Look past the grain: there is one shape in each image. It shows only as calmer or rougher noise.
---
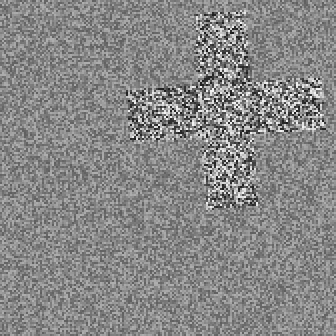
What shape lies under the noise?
cross
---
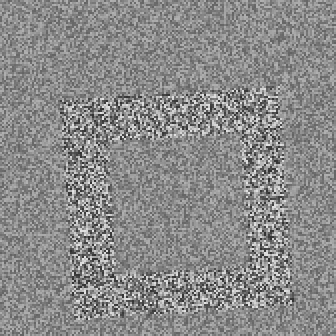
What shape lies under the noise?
square frame
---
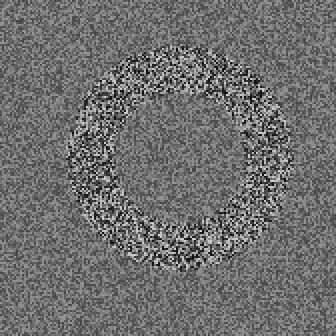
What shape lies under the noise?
ring
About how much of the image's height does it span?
two thirds
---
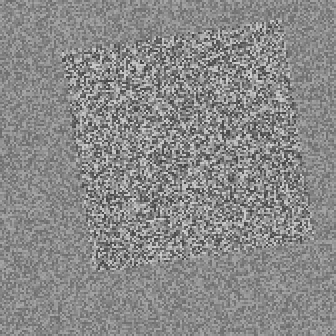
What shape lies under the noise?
square
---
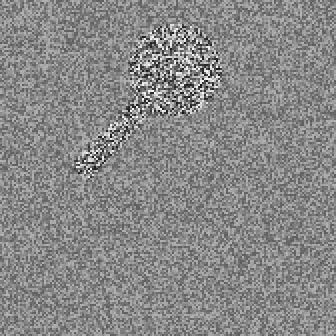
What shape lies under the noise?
lollipop
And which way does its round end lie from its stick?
up and right
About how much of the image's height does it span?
half
